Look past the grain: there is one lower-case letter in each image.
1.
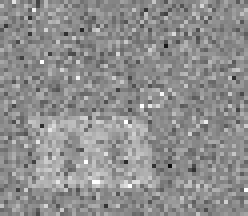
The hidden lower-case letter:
m
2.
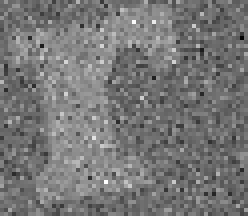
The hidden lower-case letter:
r
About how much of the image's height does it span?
nearly all
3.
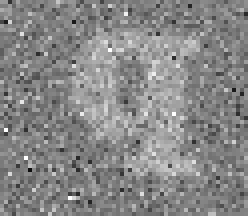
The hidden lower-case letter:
q
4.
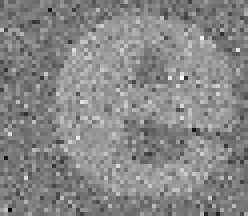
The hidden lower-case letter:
e
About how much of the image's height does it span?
nearly all
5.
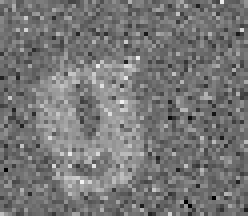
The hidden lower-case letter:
g
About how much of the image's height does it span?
two thirds
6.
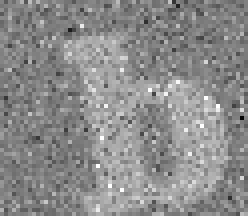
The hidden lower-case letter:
b
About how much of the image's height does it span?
nearly all
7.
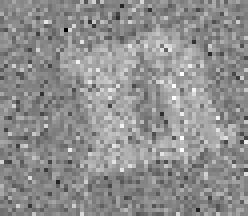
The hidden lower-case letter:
n
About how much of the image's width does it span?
two thirds
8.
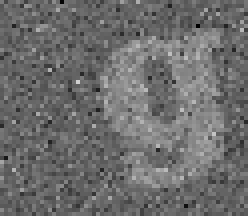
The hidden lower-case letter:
g
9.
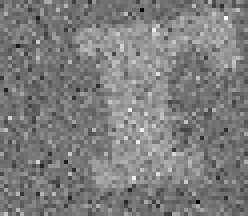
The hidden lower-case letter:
r
